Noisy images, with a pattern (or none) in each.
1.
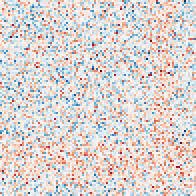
bands of rows crossing bands of columns
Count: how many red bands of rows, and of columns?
1 and 1
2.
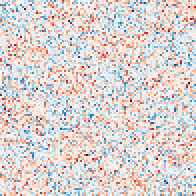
a checkerboard
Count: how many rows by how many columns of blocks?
6 by 4
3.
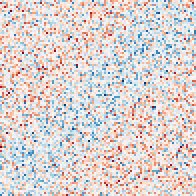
a diagonal band
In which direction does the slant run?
bottom left to top right
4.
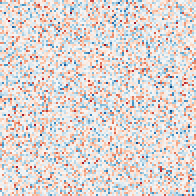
only noise
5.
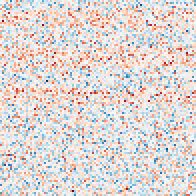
bands of rows
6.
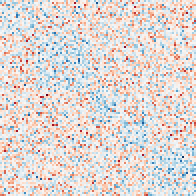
blocks along the diagonal
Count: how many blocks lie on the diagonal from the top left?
5
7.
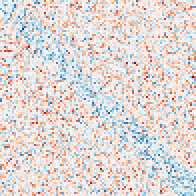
a diagonal band
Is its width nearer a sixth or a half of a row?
a sixth
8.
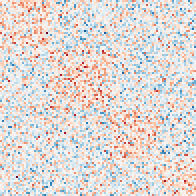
blocks along the diagonal
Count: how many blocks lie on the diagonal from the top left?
4
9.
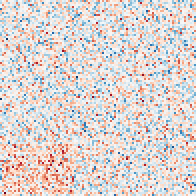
one block
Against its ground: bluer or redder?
redder
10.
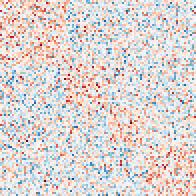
blocks along the diagonal
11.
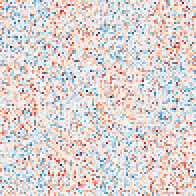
a checkerboard
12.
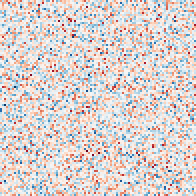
only noise
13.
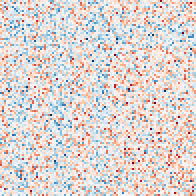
bands of rows crossing bands of columns
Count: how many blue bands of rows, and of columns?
1 and 3
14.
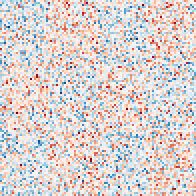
a checkerboard
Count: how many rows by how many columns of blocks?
3 by 4
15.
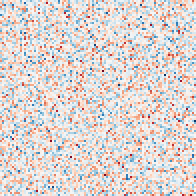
only noise
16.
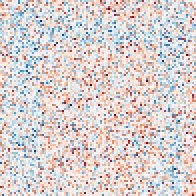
bands of rows crossing bands of columns
